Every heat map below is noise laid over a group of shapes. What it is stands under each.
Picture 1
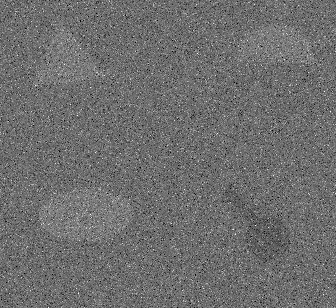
top left: light triangle; top right: light half disc; bottom left: light ellipse; bottom right: dark lollipop
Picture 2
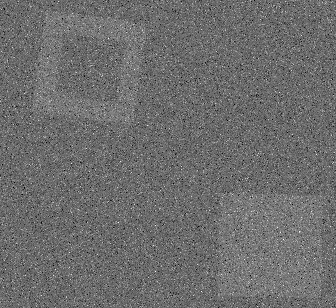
top left: light square frame; bottom right: light square
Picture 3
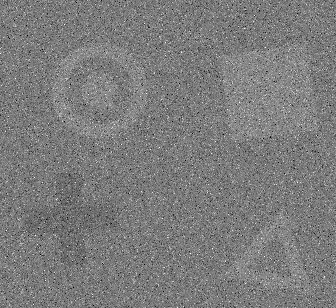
top left: light bullseye; top right: light square; bottom left: dark cross; bottom right: light triangle frame
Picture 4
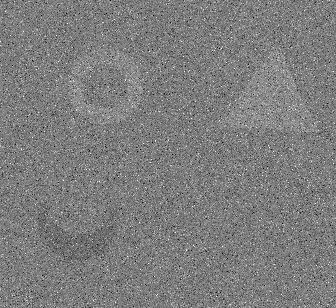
top left: light ring; top right: light triangle; bottom left: dark crescent
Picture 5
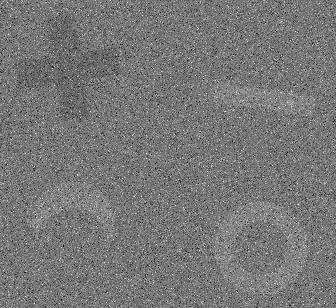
top left: dark cross; top right: light bar; bottom left: light crescent; bottom right: light ring
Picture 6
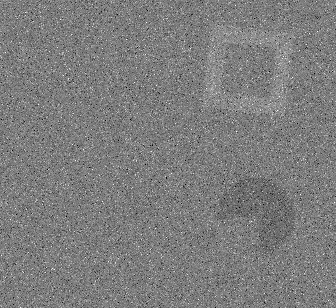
top right: light square frame; bottom right: dark disc with a wedge cut out
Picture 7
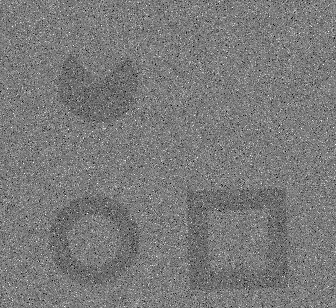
top left: dark disc with a wedge cut out; bottom left: dark ring; bottom right: dark square frame
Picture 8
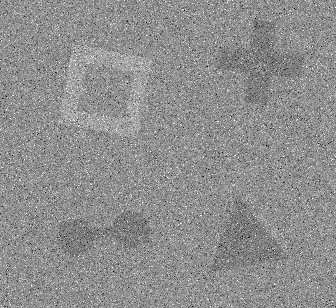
top left: light square frame; top right: dark cross; bottom left: dark dumbbell; bottom right: dark triangle
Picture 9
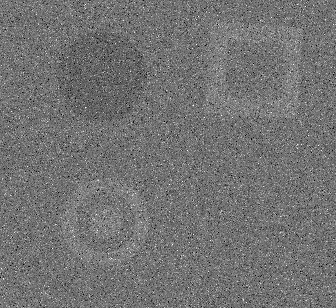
top left: dark disc; top right: light square frame; bottom left: light bullseye
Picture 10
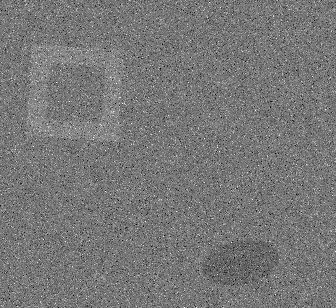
top left: light square frame; bottom right: dark ellipse
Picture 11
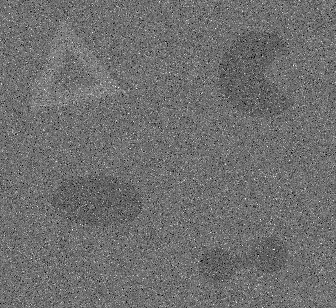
top left: light triangle frame; top right: dark disc with a wedge cut out; bottom left: dark ellipse; bottom right: dark dumbbell
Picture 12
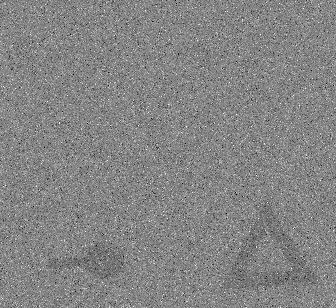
bottom left: dark lollipop; bottom right: dark triangle frame
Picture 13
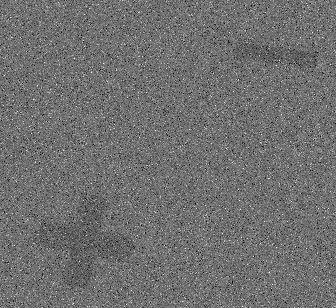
top right: dark bar; bottom left: dark cross
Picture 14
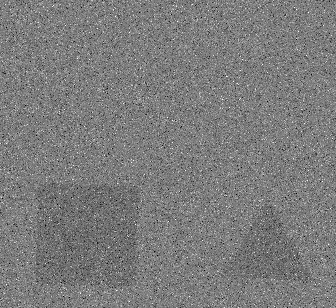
bottom left: dark square; bottom right: dark triangle
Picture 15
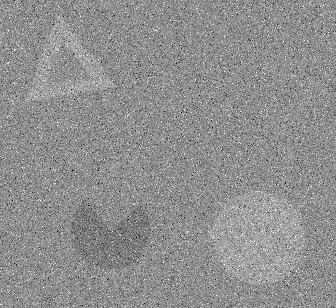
top left: light triangle frame; bottom left: dark disc with a wedge cut out; bottom right: light disc
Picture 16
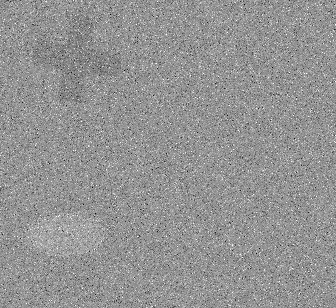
top left: dark cross; bottom left: light ellipse
